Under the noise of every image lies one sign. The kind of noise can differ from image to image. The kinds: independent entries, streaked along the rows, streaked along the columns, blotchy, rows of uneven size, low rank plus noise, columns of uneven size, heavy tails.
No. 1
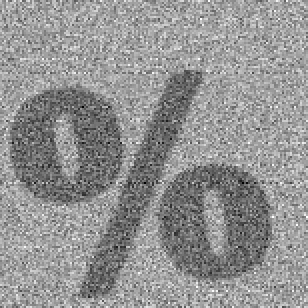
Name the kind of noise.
rows of uneven size
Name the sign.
percent sign
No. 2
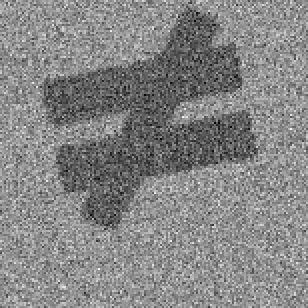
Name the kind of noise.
low rank plus noise
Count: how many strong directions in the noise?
five to eight
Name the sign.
not-equal sign
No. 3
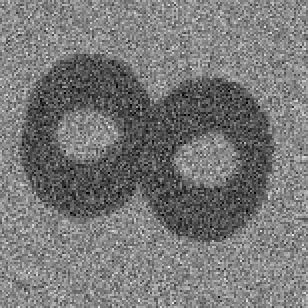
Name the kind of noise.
low rank plus noise
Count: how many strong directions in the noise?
three or four
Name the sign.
infinity sign
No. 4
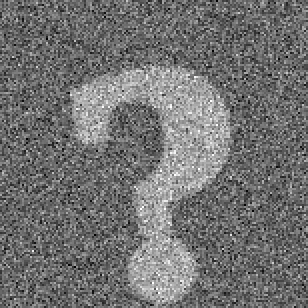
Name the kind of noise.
independent entries
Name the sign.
question mark
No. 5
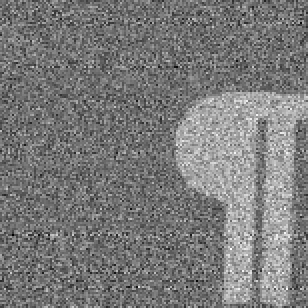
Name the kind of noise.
rows of uneven size
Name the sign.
pilcrow
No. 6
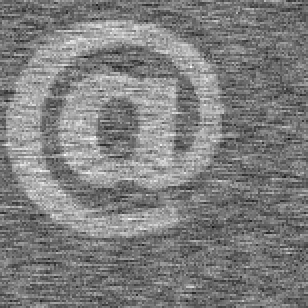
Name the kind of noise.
streaked along the rows
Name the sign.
at sign
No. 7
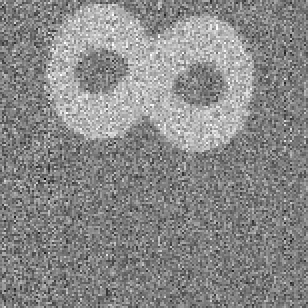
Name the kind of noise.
columns of uneven size
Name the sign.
infinity sign
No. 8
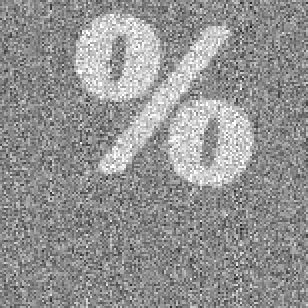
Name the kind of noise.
columns of uneven size
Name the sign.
percent sign
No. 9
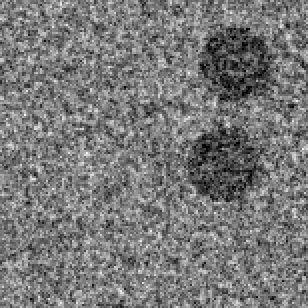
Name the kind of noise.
blotchy
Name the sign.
colon
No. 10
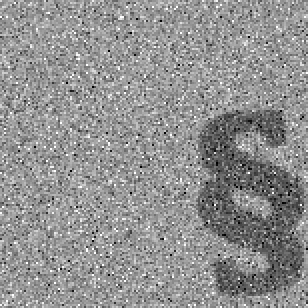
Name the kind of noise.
heavy tails
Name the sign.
section sign
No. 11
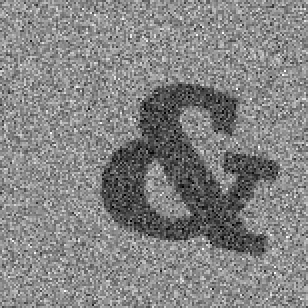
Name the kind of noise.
independent entries
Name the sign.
ampersand
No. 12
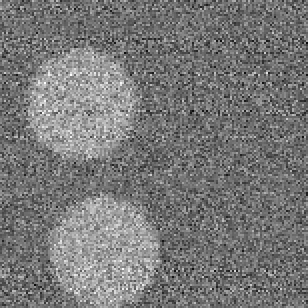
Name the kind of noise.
rows of uneven size
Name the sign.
colon
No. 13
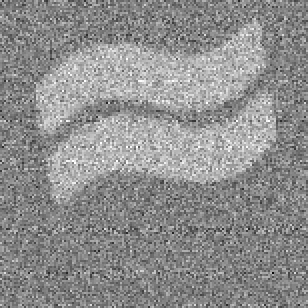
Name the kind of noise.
rows of uneven size
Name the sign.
approximately sign
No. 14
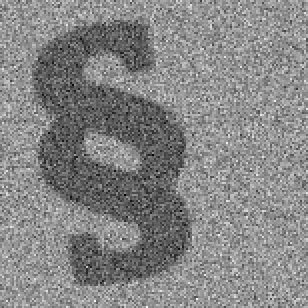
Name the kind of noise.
independent entries
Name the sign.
section sign
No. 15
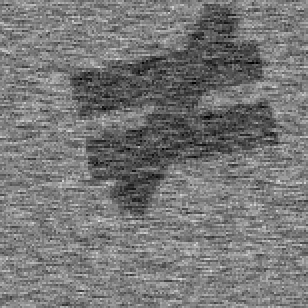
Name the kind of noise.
streaked along the rows
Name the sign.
not-equal sign
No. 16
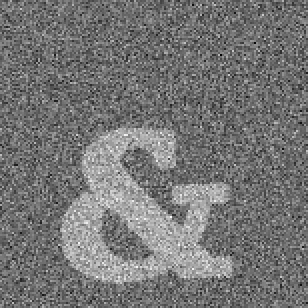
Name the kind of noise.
low rank plus noise
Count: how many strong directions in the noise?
five to eight
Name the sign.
ampersand
